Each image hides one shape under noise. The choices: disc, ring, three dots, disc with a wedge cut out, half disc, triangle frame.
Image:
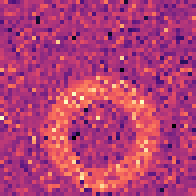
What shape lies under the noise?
ring
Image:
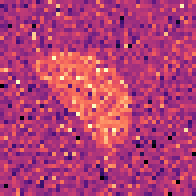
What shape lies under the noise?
half disc
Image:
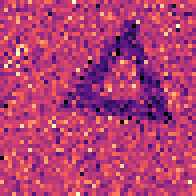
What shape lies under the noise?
triangle frame
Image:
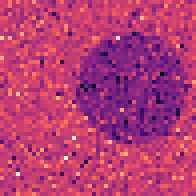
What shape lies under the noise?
disc
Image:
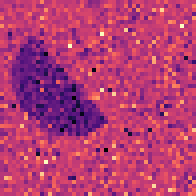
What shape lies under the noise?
half disc
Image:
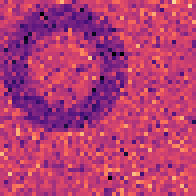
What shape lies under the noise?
ring
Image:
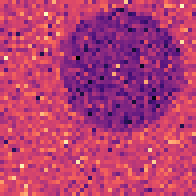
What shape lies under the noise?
disc
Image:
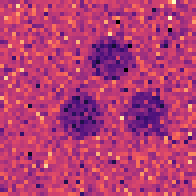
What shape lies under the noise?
three dots
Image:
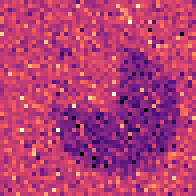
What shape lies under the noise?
disc with a wedge cut out
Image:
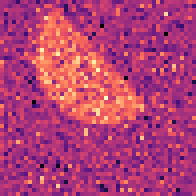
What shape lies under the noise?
half disc
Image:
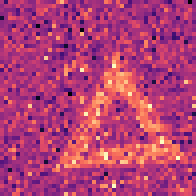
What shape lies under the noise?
triangle frame
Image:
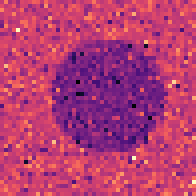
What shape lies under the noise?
disc
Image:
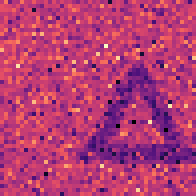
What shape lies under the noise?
triangle frame
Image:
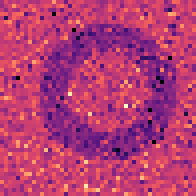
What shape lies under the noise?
ring
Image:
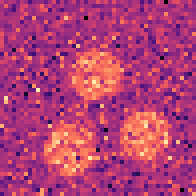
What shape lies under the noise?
three dots
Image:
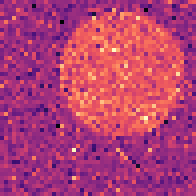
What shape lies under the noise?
disc
